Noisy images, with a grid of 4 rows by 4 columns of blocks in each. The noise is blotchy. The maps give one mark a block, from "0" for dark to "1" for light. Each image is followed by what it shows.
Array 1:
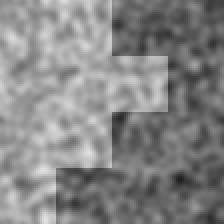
1100
1110
1100
1000
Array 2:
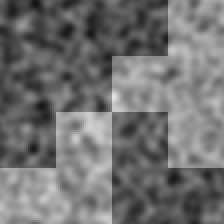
0001
0011
0101
1100
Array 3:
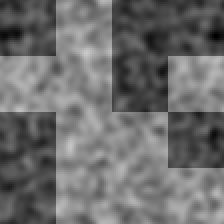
0100
1101
0110
0111
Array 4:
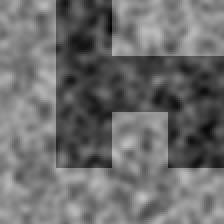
1011
1000
1010
1111
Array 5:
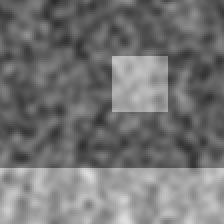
0000
0010
0000
1111
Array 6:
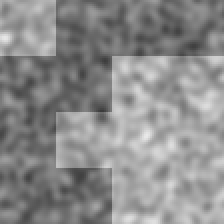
1000
0011
0111
0011
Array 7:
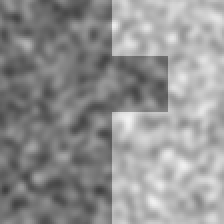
0011
0001
0011
0011
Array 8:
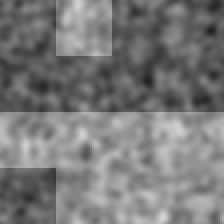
0100
0000
1111
0111
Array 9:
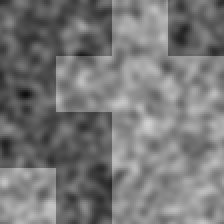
0010
0111
0011
1011
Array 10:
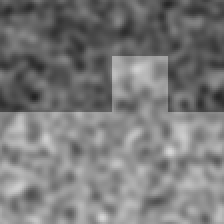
0000
0010
1111
1111
